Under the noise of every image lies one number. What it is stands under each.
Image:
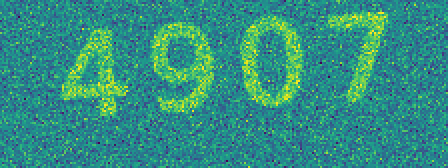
4907
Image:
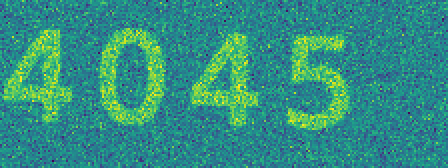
4045
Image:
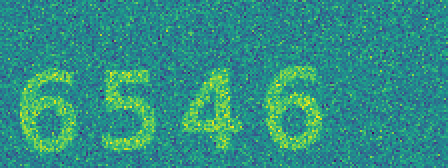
6546
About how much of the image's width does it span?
two thirds
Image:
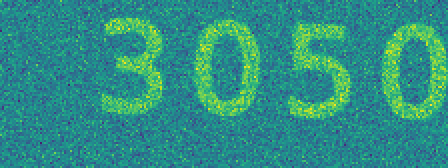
3050
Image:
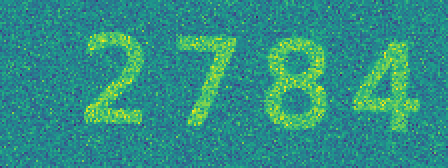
2784
